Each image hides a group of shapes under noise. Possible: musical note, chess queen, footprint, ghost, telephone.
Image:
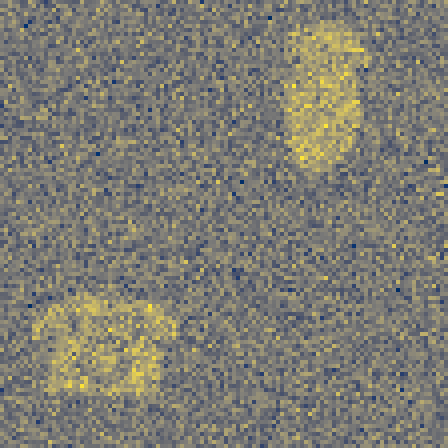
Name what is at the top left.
nothing
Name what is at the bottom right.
nothing
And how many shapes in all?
2
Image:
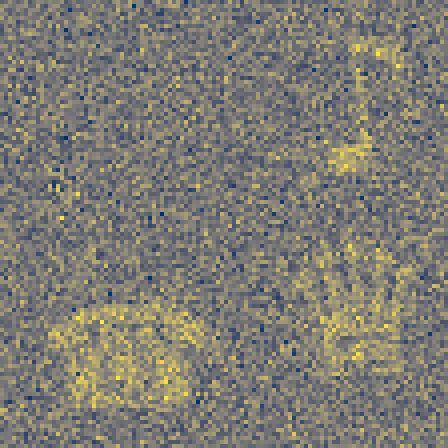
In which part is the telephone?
bottom left
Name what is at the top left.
nothing
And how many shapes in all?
3
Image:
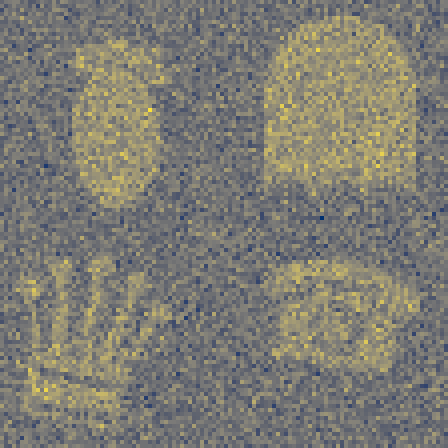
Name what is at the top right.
ghost
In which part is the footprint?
top left
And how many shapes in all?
4
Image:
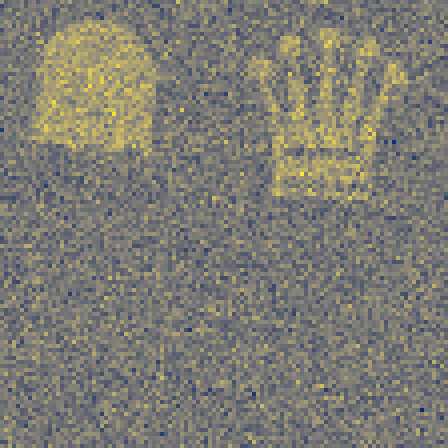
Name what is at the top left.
ghost
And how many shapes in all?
2
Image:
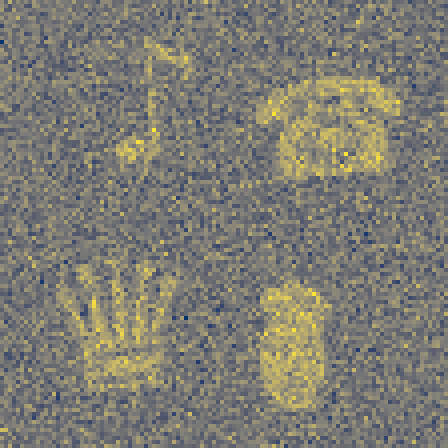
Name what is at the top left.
musical note
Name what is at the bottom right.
footprint
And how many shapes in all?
4
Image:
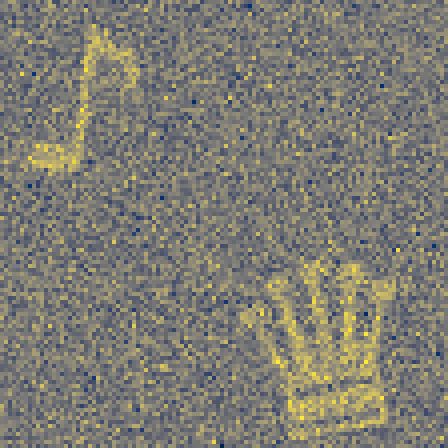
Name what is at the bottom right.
chess queen
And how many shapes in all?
2
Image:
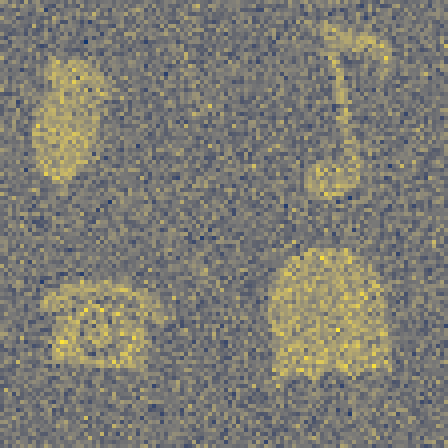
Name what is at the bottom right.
ghost
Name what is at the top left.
footprint
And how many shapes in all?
4
